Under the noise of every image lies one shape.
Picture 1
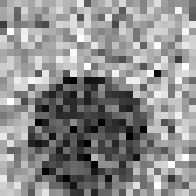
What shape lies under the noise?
disc
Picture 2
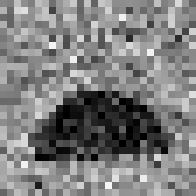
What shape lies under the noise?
half disc
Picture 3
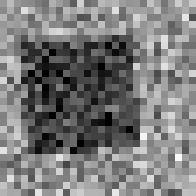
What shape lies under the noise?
square
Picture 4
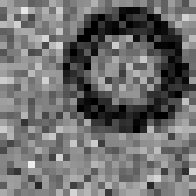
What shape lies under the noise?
ring
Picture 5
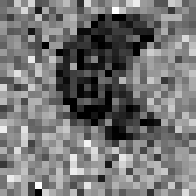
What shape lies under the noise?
disc with a wedge cut out
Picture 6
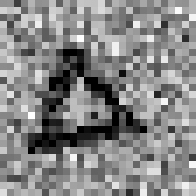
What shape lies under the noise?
triangle frame
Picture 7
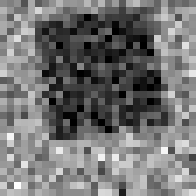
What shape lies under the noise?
square
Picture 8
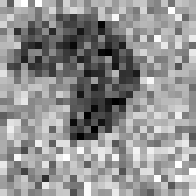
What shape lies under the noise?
disc with a wedge cut out
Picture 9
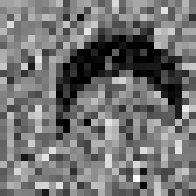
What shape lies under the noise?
crescent
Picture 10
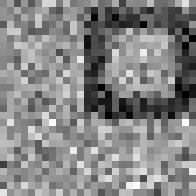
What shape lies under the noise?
square frame
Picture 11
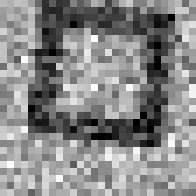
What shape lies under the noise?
square frame
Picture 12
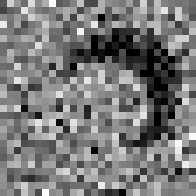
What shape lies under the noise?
crescent
